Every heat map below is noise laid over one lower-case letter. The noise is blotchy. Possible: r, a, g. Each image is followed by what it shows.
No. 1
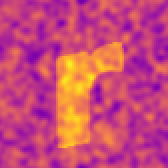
r
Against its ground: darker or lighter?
lighter
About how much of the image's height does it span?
two thirds
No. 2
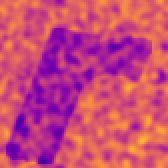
r
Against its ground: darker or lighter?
darker
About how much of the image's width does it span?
nearly all
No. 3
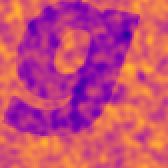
g
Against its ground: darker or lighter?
darker
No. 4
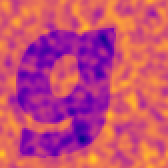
g
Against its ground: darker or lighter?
darker
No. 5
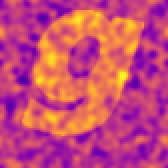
g
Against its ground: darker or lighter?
lighter
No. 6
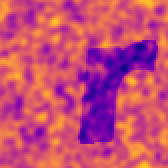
r
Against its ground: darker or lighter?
darker
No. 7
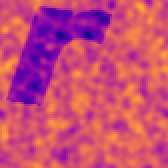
r
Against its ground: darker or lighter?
darker
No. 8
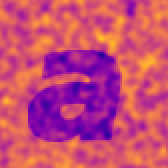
a
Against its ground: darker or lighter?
darker
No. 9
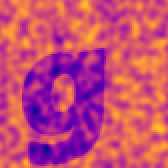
g
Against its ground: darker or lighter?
darker
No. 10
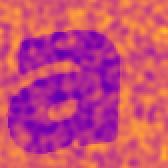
a
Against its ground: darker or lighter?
darker
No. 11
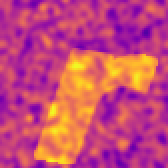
r
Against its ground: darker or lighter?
lighter
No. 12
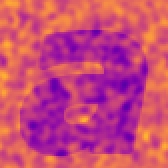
a
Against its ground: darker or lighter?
darker
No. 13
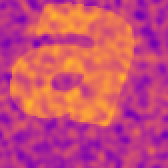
a
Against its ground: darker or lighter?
lighter
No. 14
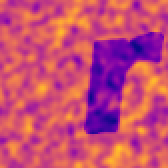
r
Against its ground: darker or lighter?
darker
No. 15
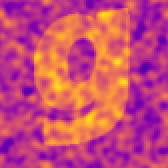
g
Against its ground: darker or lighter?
lighter
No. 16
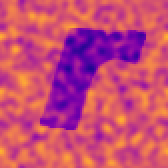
r
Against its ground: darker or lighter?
darker
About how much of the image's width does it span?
two thirds
